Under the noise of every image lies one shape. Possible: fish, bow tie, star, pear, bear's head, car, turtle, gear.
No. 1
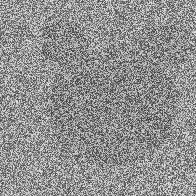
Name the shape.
bear's head
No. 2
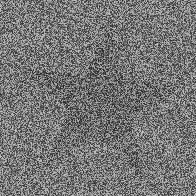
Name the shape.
star
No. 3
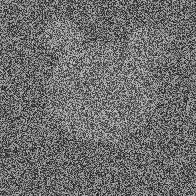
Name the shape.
bear's head
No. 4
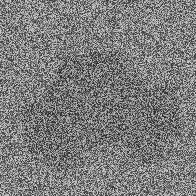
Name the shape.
car
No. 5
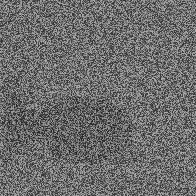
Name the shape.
fish
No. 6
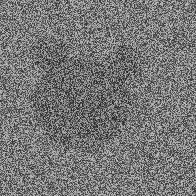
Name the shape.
bear's head
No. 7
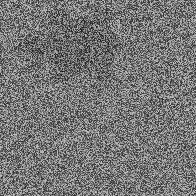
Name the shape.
turtle
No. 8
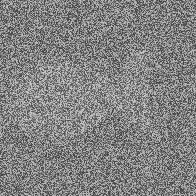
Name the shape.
fish
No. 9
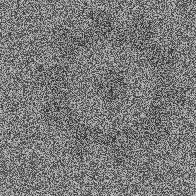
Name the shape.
gear
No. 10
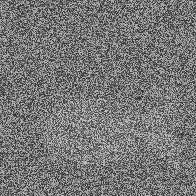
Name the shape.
fish
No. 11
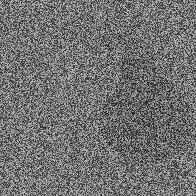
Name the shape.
pear
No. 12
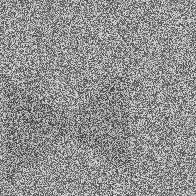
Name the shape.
bow tie
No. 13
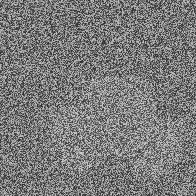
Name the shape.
car
